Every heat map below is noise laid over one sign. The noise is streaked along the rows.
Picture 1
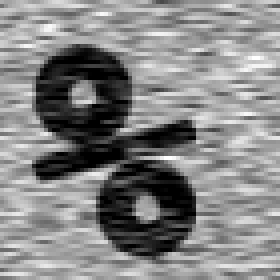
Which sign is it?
percent sign
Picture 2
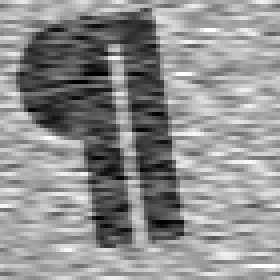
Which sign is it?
pilcrow
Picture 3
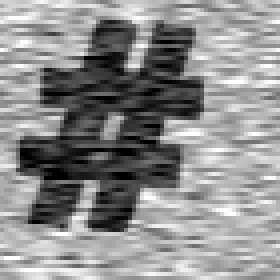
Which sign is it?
hash sign
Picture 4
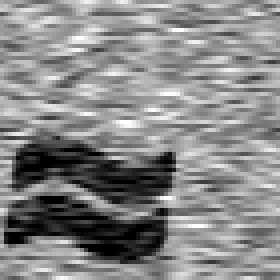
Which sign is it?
approximately sign
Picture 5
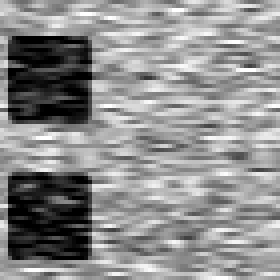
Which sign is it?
colon
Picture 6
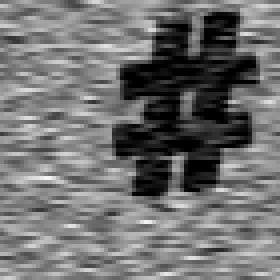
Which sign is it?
hash sign
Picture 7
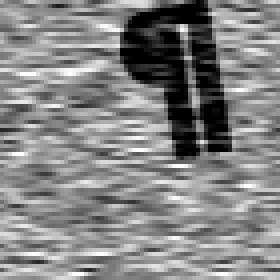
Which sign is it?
pilcrow
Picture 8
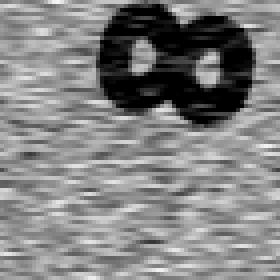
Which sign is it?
infinity sign
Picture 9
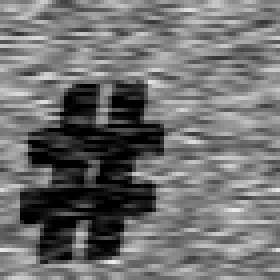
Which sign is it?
hash sign
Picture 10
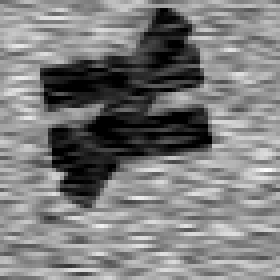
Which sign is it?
not-equal sign
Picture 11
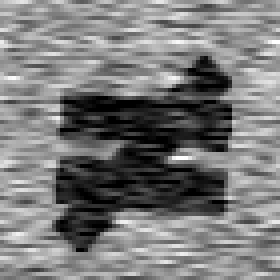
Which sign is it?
not-equal sign
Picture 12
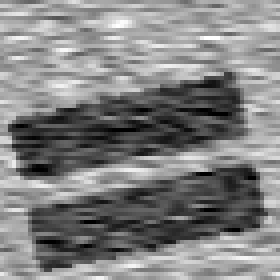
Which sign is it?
equals sign
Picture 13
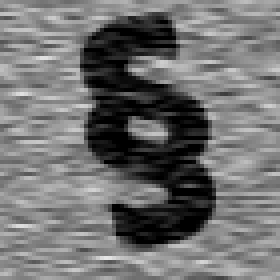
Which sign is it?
section sign
